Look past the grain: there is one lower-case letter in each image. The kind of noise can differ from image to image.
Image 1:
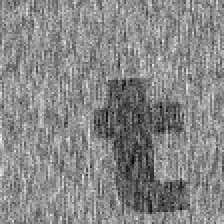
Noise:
streaked along the columns
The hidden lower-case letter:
t
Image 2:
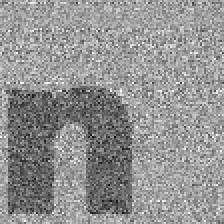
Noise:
rows of uneven size
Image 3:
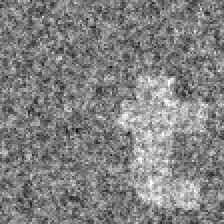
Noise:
blotchy
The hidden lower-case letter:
t
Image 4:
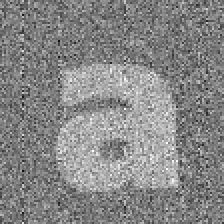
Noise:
columns of uneven size
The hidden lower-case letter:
a
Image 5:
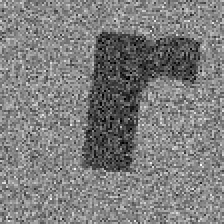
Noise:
low rank plus noise
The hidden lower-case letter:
r
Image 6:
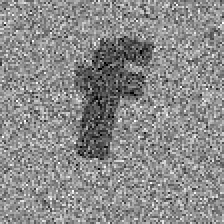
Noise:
independent entries
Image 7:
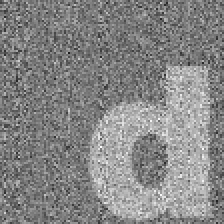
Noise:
columns of uneven size
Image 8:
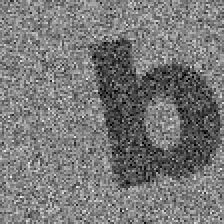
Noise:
independent entries
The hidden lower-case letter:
b
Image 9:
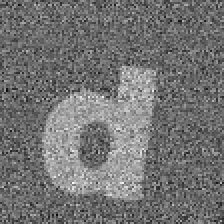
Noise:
rows of uneven size
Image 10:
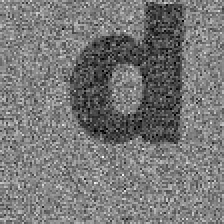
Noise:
low rank plus noise
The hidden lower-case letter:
d
